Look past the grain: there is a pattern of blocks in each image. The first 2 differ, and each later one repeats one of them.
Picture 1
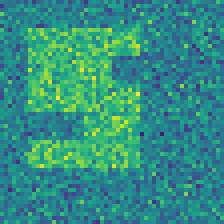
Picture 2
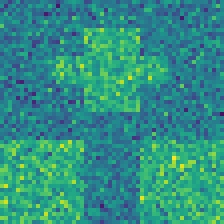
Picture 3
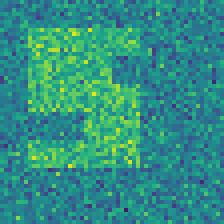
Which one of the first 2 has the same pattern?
1
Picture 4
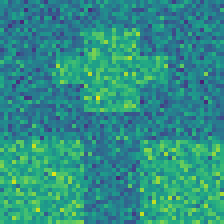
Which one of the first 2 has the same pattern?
2
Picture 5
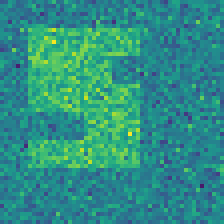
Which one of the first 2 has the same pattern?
1
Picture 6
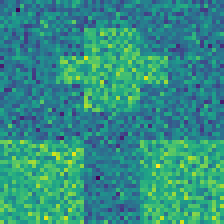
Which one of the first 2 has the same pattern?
2
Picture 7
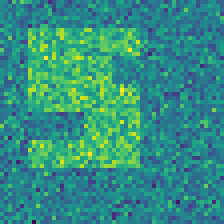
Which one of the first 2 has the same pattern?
1
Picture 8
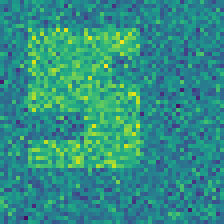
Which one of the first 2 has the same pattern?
1
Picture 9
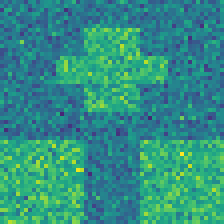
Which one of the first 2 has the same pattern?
2
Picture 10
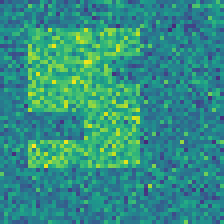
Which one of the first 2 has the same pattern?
1
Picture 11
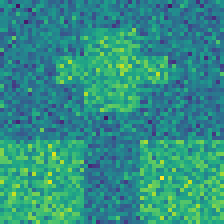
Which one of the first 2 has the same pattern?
2
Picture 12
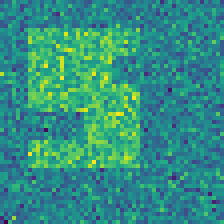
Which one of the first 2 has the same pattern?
1
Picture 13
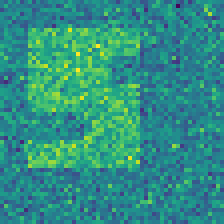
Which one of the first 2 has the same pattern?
1
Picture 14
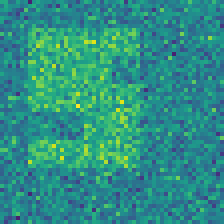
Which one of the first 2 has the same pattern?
1
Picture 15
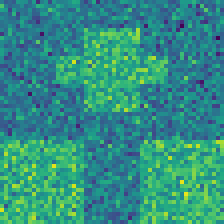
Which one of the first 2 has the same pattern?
2
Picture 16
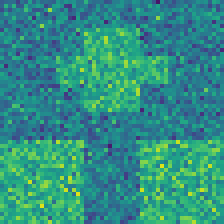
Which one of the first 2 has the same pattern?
2
